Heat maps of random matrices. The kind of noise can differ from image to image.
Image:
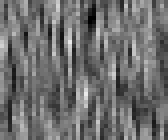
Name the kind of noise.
streaked along the columns
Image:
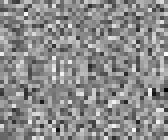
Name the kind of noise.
low rank plus noise
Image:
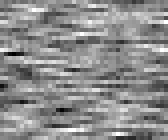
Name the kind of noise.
streaked along the rows
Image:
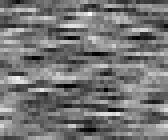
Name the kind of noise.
streaked along the rows
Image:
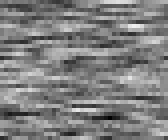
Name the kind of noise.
streaked along the rows
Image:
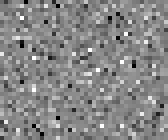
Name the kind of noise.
heavy tails
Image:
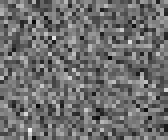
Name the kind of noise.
independent entries
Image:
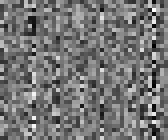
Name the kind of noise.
columns of uneven size
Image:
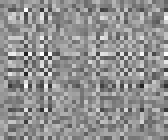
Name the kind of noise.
low rank plus noise
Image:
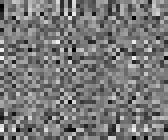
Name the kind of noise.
low rank plus noise
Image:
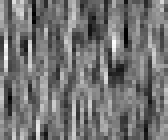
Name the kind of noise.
streaked along the columns
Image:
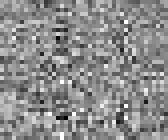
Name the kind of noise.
low rank plus noise
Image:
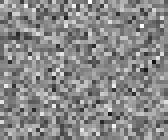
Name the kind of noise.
independent entries
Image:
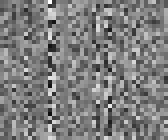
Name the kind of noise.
columns of uneven size
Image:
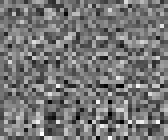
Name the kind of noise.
low rank plus noise
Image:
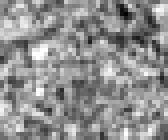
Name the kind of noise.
blotchy
